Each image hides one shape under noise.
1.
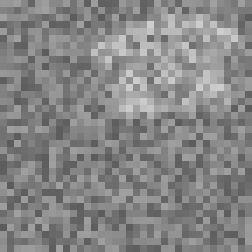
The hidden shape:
telephone
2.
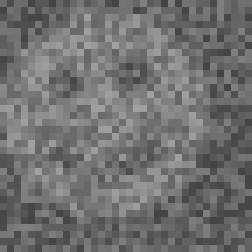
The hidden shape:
smiling face
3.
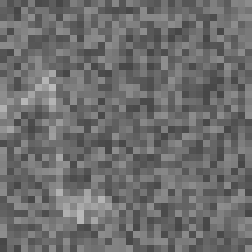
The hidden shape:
musical note
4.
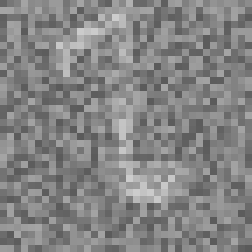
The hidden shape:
musical note
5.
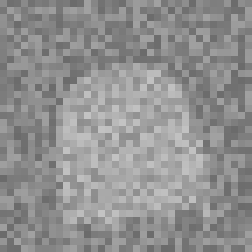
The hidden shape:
ghost
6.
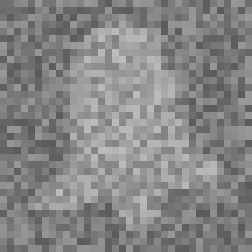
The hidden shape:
bell
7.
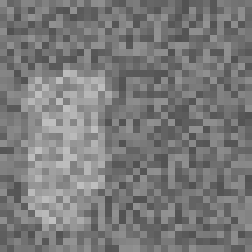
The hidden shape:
footprint
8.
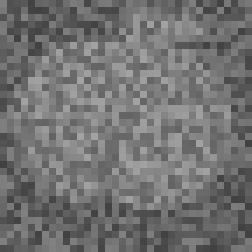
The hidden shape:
apple
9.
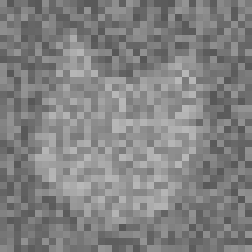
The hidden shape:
cat's head
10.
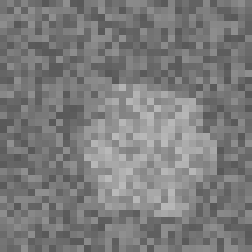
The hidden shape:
flower
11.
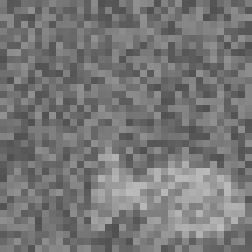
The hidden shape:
fish
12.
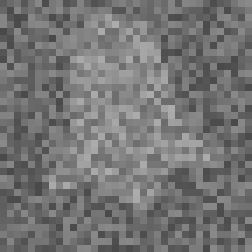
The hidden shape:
bell
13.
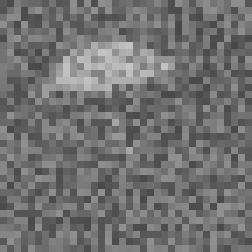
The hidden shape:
umbrella
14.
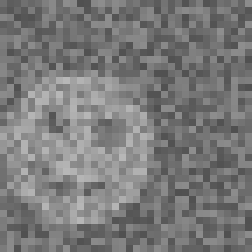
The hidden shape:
smiling face
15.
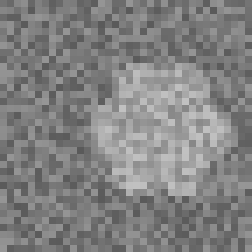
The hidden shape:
flower
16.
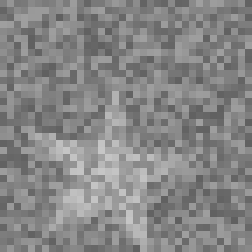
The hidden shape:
star
